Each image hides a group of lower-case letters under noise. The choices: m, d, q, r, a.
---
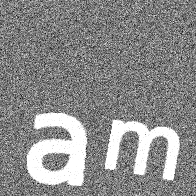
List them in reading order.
bottom left: light a; bottom right: light m
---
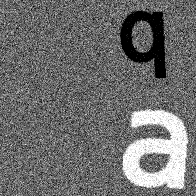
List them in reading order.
top right: dark q; bottom right: light a
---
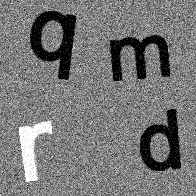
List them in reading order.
top left: dark q; top right: dark m; bottom left: light r; bottom right: dark d
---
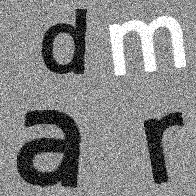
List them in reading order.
top left: dark d; top right: light m; bottom left: dark a; bottom right: dark r
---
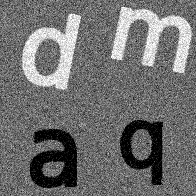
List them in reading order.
top left: light d; top right: light m; bottom left: dark a; bottom right: dark q
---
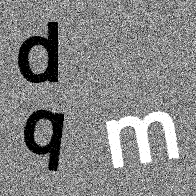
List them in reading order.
top left: dark d; bottom left: dark q; bottom right: light m
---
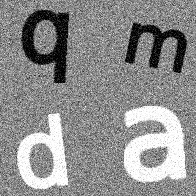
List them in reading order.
top left: dark q; top right: dark m; bottom left: light d; bottom right: light a
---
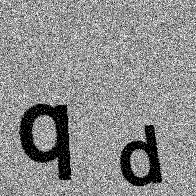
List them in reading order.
bottom left: dark q; bottom right: dark d
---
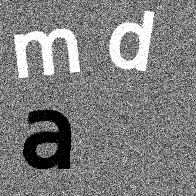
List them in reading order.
top left: light m; top right: light d; bottom left: dark a
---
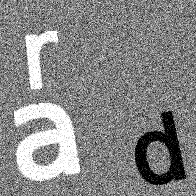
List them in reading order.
top left: light r; bottom left: light a; bottom right: dark d
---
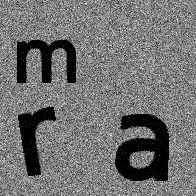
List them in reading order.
top left: dark m; bottom left: dark r; bottom right: dark a
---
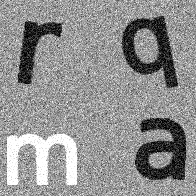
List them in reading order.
top left: dark r; top right: dark q; bottom left: light m; bottom right: dark a
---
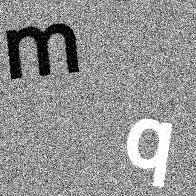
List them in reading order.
top left: dark m; bottom right: light q
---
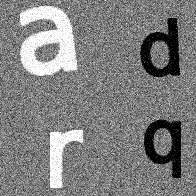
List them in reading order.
top left: light a; top right: dark d; bottom left: light r; bottom right: dark q
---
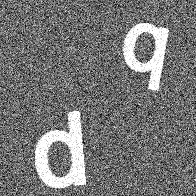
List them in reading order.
top right: light q; bottom left: light d
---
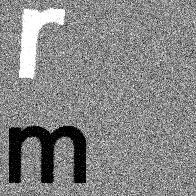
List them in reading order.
top left: light r; bottom left: dark m
